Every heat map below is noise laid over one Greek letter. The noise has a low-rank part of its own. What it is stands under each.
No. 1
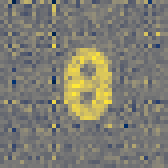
theta
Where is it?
centre
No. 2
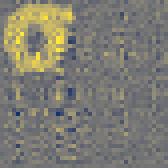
sigma
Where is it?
top left
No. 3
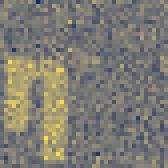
eta
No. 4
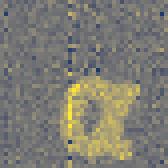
alpha
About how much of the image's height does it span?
half
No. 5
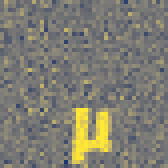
mu
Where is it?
bottom middle
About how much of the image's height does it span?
a third
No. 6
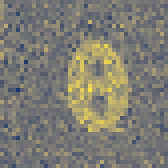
theta
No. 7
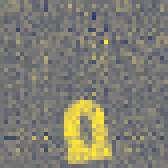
omega
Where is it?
bottom middle
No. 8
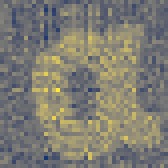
alpha
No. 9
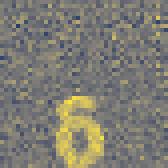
delta
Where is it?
bottom middle
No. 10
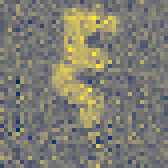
xi
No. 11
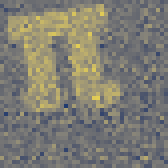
pi
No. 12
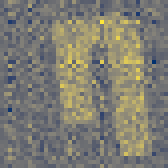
eta
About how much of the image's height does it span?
nearly all
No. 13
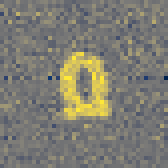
omega
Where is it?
centre
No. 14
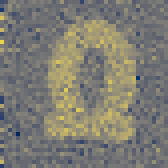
omega
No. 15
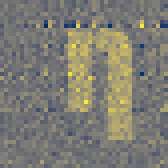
eta
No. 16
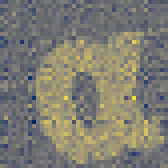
alpha
